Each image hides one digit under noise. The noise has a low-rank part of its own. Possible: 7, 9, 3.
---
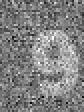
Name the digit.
9
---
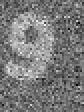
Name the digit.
9
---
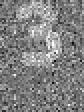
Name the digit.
3
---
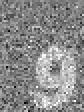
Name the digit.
9
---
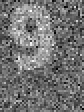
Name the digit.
9
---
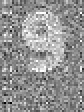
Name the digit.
9
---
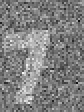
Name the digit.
7
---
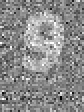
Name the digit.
9
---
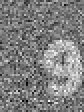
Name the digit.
9
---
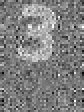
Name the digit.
3
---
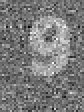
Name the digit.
9
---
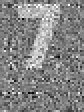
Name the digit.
7
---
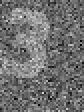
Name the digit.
3
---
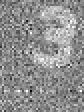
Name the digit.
3
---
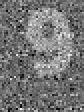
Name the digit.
9
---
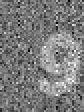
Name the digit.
9
